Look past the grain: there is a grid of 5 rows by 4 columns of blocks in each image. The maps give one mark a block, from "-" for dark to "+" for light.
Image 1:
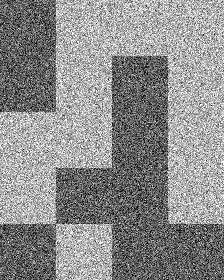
-+++
-+-+
++-+
+--+
-+--
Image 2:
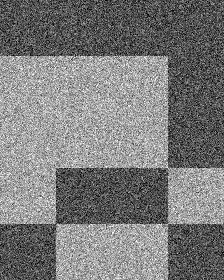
----
+++-
+++-
+--+
-++-
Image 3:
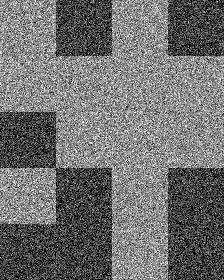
+-+-
++++
-+++
+-+-
--+-
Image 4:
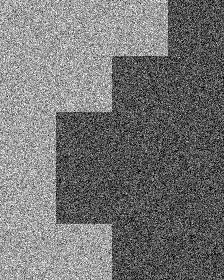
+++-
++--
+---
+---
++--
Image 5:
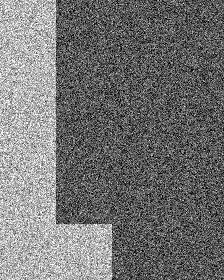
+---
+---
+---
+---
++--
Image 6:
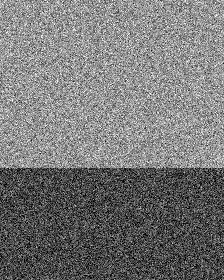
++++
++++
++++
----
----
